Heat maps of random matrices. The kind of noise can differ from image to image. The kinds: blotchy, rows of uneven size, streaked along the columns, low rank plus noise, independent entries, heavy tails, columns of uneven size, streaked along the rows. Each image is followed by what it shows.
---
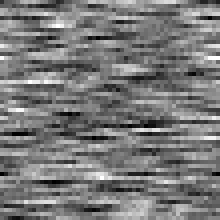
streaked along the rows
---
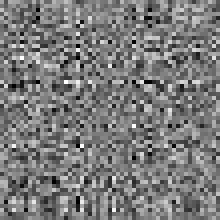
low rank plus noise
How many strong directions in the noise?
three or four
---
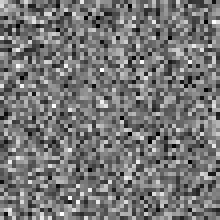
independent entries
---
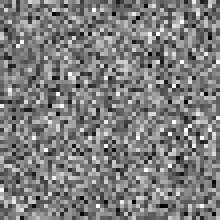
independent entries
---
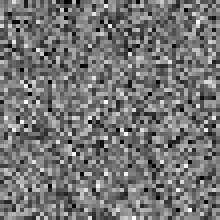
independent entries
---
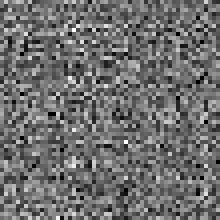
low rank plus noise
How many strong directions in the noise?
three or four
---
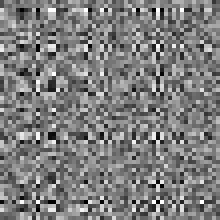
low rank plus noise
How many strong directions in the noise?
one
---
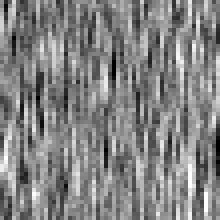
streaked along the columns
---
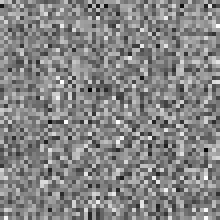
low rank plus noise
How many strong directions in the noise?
five to eight
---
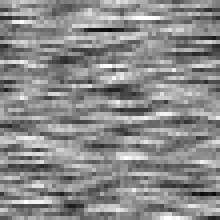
streaked along the rows
